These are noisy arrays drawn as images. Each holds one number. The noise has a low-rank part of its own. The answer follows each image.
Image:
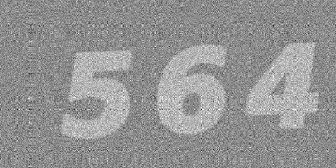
564
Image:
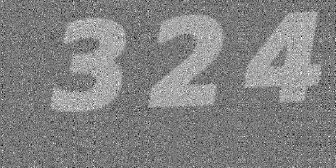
324
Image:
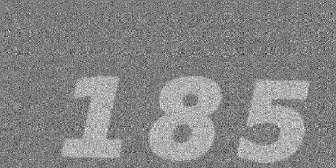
185
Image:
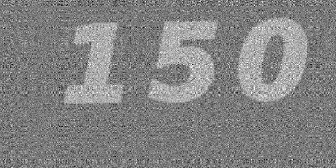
150
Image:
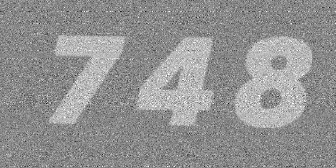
748
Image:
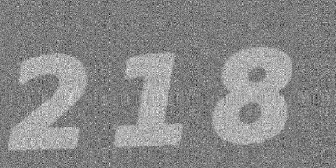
218
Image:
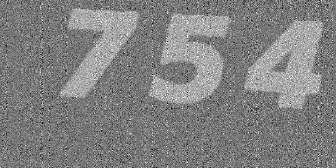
754
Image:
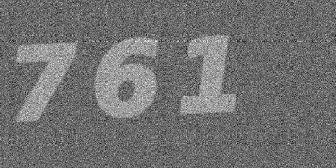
761
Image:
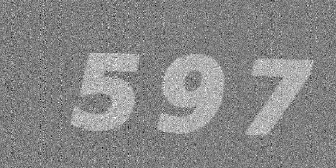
597
